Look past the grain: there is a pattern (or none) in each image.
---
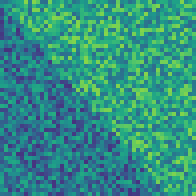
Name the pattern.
a sharp edge
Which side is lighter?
top right
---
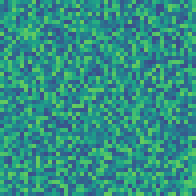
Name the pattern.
only noise
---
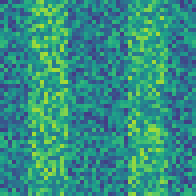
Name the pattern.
vertical stripes
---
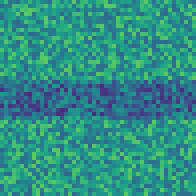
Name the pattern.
one horizontal stripe
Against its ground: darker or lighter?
darker
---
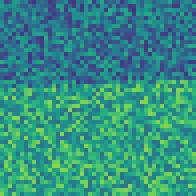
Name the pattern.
a sharp edge
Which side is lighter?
bottom
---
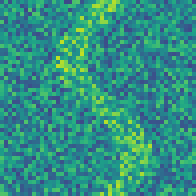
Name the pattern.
a wavy band
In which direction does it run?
top to bottom
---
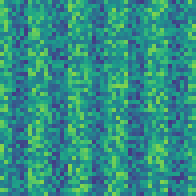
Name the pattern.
vertical stripes
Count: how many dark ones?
5
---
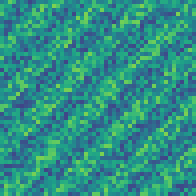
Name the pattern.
diagonal stripes
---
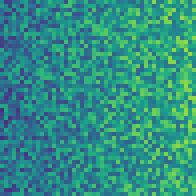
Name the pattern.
a smooth slope
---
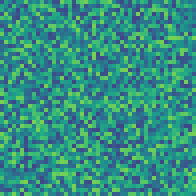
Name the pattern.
only noise
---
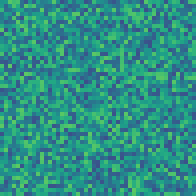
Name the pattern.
only noise
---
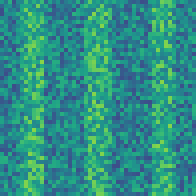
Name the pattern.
vertical stripes
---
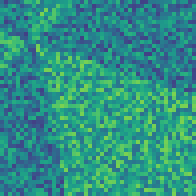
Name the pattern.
spokes from one point
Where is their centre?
top left
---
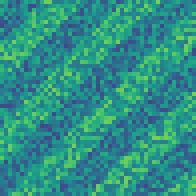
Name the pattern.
diagonal stripes
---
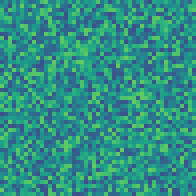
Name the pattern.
only noise
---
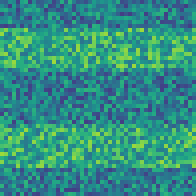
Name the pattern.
horizontal stripes
